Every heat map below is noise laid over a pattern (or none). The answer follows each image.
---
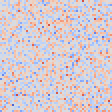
only noise
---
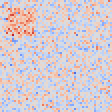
one block
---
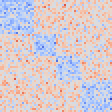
blocks along the diagonal
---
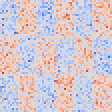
a checkerboard
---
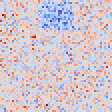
one block
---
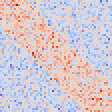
a diagonal band
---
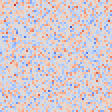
only noise
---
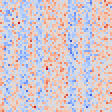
bands of columns
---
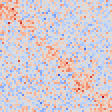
blocks along the diagonal
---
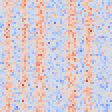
bands of columns
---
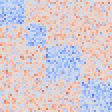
blocks along the diagonal
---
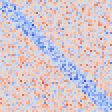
a diagonal band
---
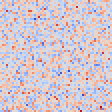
only noise
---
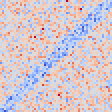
a diagonal band
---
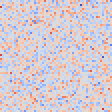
only noise
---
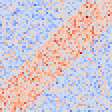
a diagonal band
